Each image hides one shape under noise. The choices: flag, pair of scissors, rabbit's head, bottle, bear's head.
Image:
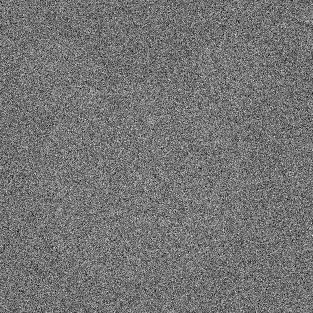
bear's head
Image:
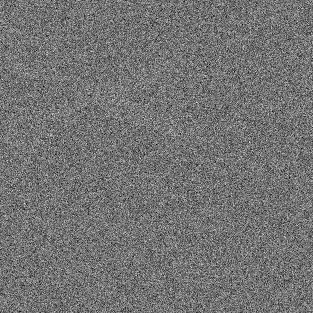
pair of scissors
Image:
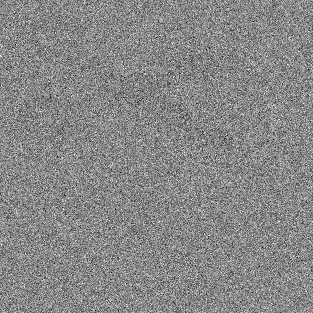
pair of scissors
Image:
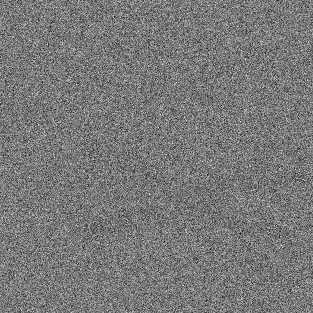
pair of scissors
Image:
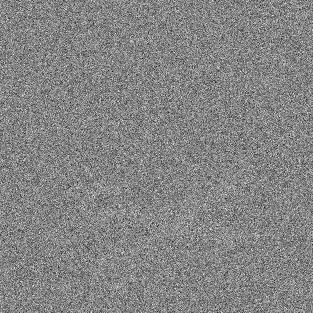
pair of scissors
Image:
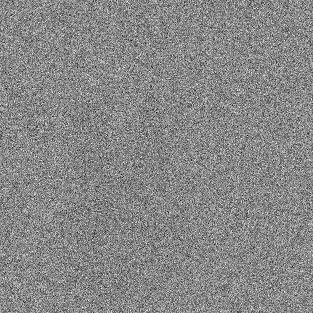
rabbit's head
